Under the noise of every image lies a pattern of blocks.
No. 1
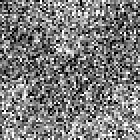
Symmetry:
left and right mirror each other
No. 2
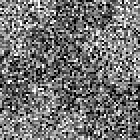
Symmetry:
mirrored about the diagonal from the top left
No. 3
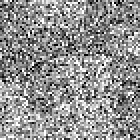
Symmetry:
no symmetry
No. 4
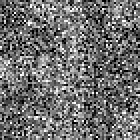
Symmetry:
top and bottom mirror each other
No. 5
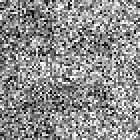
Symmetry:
top and bottom mirror each other
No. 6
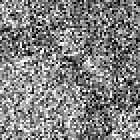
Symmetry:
mirrored about the diagonal from the bottom left
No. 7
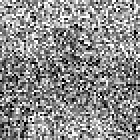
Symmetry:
left and right mirror each other
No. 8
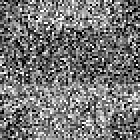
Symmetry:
left and right mirror each other
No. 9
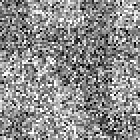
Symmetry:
mirrored about the diagonal from the bottom left
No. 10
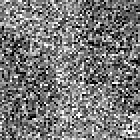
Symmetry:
the same after a half turn
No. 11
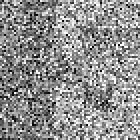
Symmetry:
top and bottom mirror each other
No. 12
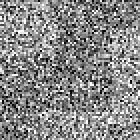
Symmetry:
mirrored about the diagonal from the top left
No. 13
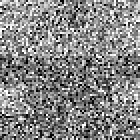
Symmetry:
left and right mirror each other
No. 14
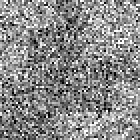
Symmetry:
mirrored about the diagonal from the bottom left
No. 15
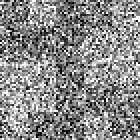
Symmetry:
the same after a half turn
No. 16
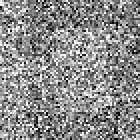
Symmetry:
top and bottom mirror each other
